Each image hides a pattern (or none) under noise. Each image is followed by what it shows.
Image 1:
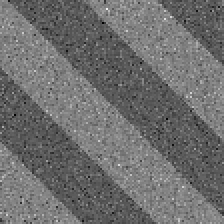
diagonal stripes
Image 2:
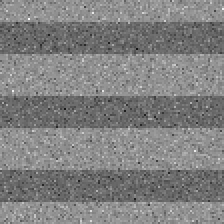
horizontal stripes
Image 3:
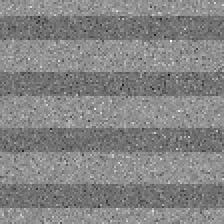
horizontal stripes
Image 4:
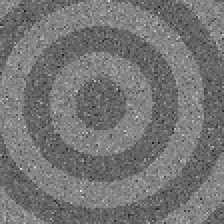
rings round one point
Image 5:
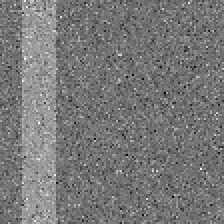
one vertical stripe
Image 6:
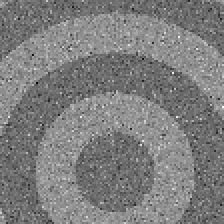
rings round one point
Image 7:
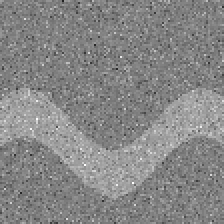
a wavy band
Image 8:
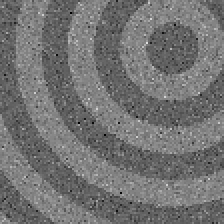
rings round one point
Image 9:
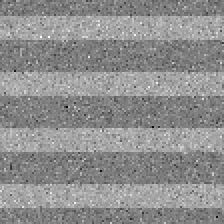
horizontal stripes
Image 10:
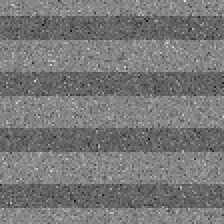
horizontal stripes
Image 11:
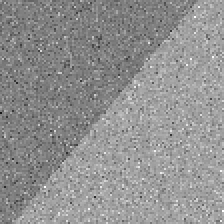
a sharp edge
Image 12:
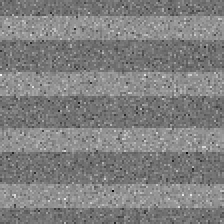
horizontal stripes
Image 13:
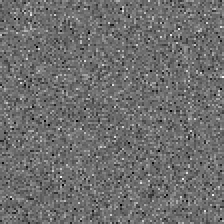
only noise
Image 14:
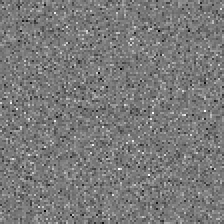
only noise
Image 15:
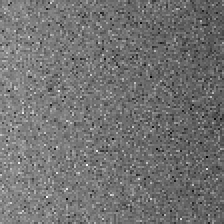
a smooth slope
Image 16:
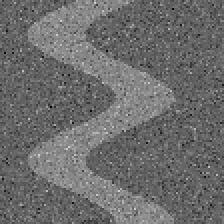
a wavy band
